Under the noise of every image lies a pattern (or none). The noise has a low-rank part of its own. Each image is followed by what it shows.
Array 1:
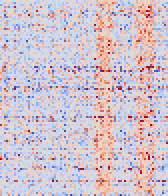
bands of columns
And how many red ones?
2
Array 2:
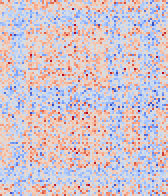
bands of rows crossing bands of columns
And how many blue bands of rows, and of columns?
3 and 3
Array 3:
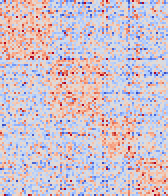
blocks along the diagonal
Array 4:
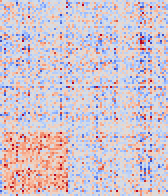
one block
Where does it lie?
bottom left
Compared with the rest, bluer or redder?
redder
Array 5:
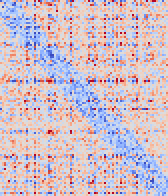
a diagonal band
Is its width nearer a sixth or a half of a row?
a sixth
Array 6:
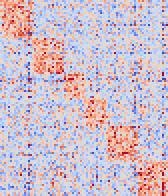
blocks along the diagonal
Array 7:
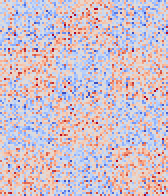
a checkerboard
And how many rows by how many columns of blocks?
4 by 3
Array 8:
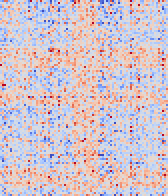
bands of rows crossing bands of columns
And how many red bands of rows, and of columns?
3 and 1
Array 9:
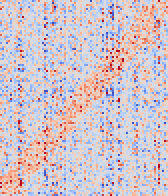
a diagonal band
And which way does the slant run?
bottom left to top right
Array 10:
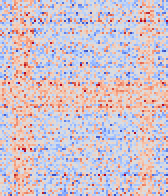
bands of rows crossing bands of columns
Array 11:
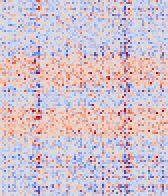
bands of rows
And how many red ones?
2
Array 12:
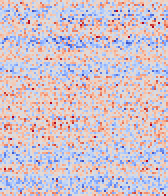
bands of rows
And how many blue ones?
5
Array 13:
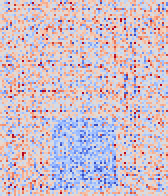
one block
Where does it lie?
bottom middle
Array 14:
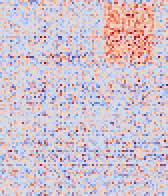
one block
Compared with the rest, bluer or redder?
redder
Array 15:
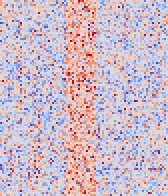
one band of columns
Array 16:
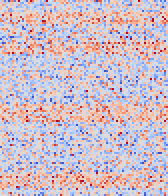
bands of rows
